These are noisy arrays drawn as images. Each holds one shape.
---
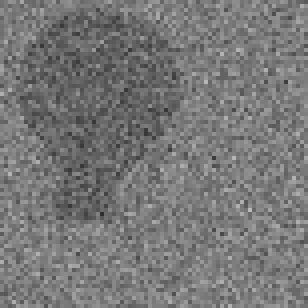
light bulb
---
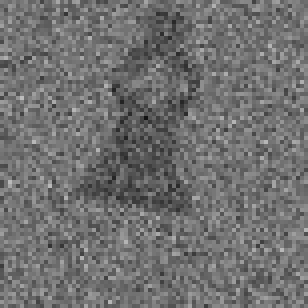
chess bishop
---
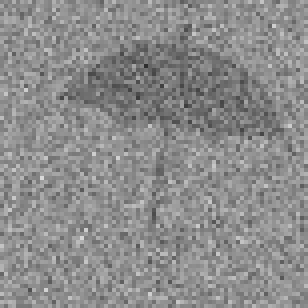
umbrella
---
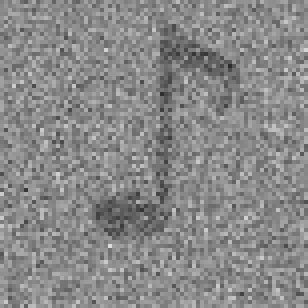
musical note
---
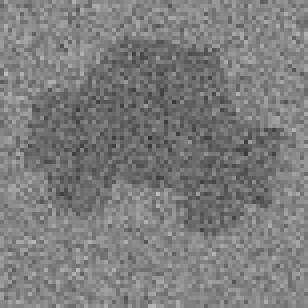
car
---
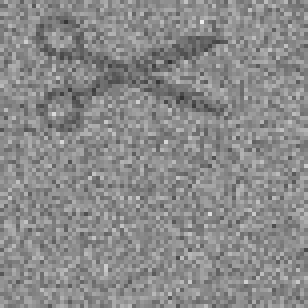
pair of scissors
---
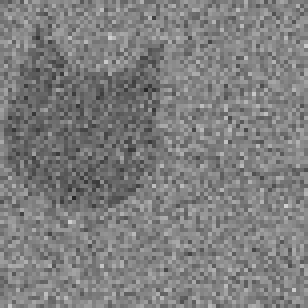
cat's head
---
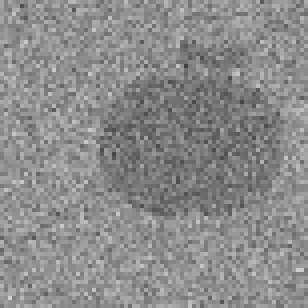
apple
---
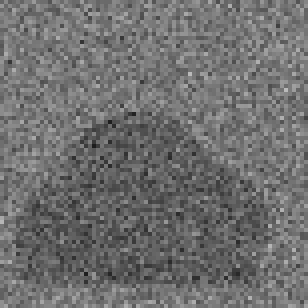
cloud
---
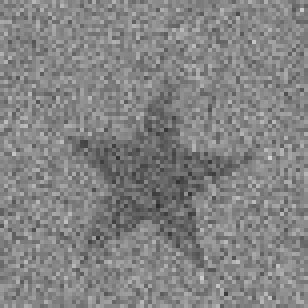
star
